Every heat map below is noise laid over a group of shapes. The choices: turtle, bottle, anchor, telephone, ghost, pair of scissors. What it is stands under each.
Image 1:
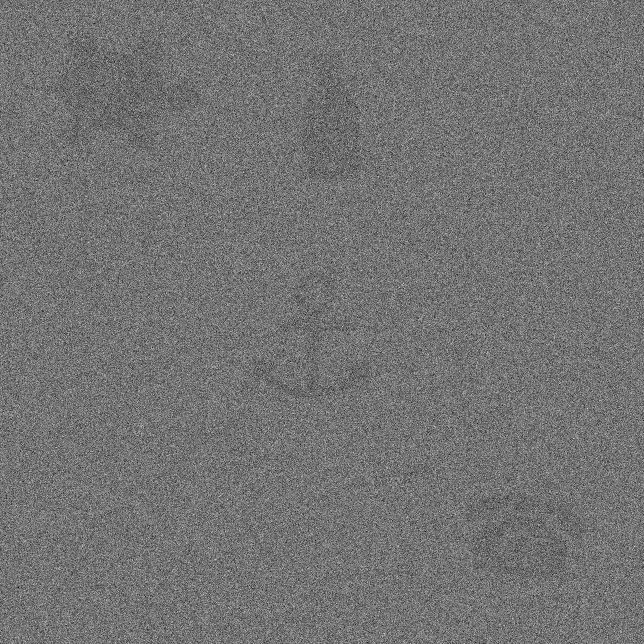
top left: turtle; top middle: bottle; centre: anchor; bottom right: telephone
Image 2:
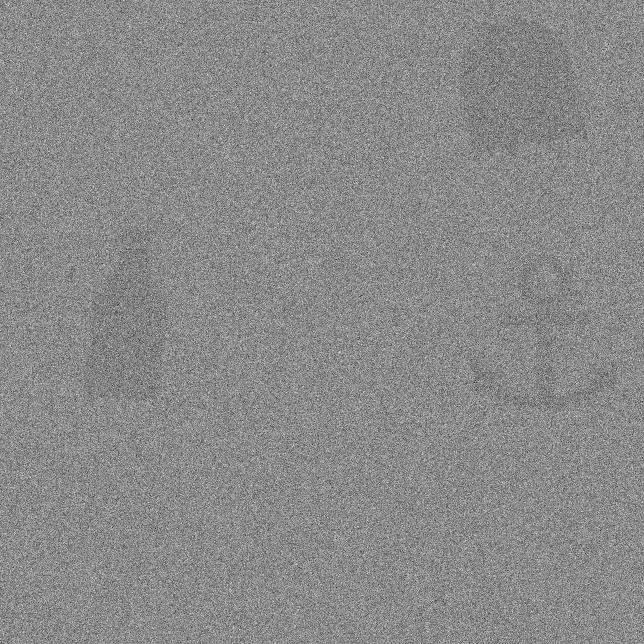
top right: ghost; middle left: bottle; middle right: anchor
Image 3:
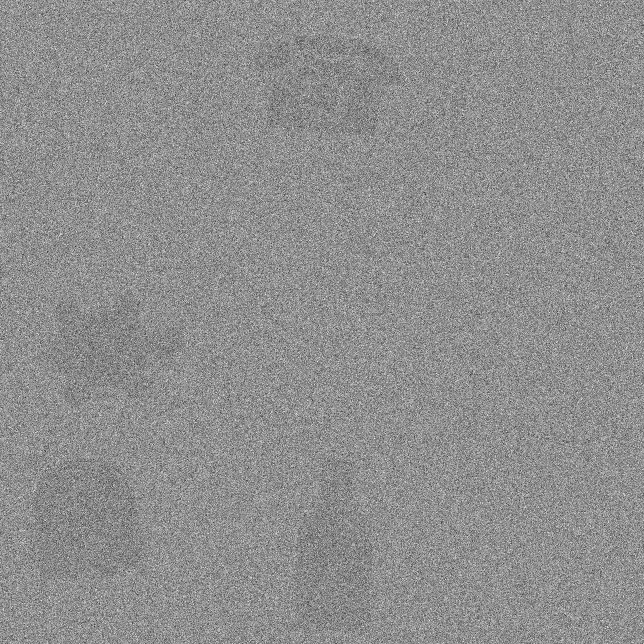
top middle: telephone; middle left: turtle; bottom left: ghost; bottom middle: bottle
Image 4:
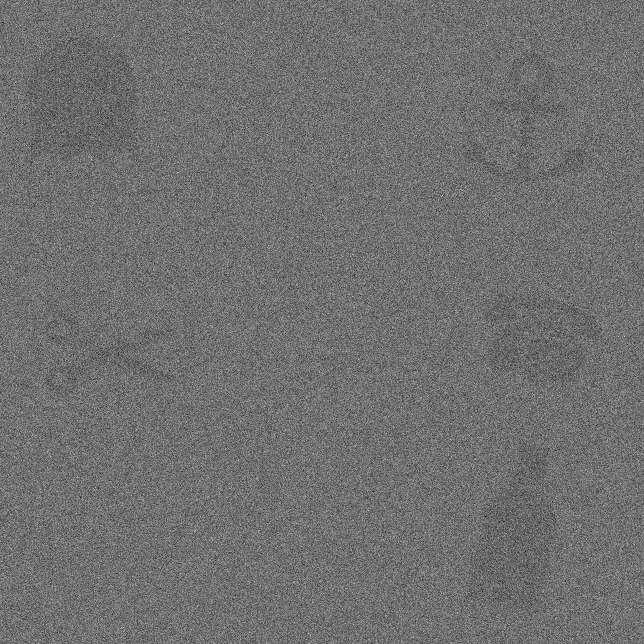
top left: ghost; top right: anchor; middle left: pair of scissors; middle right: telephone; bottom right: bottle
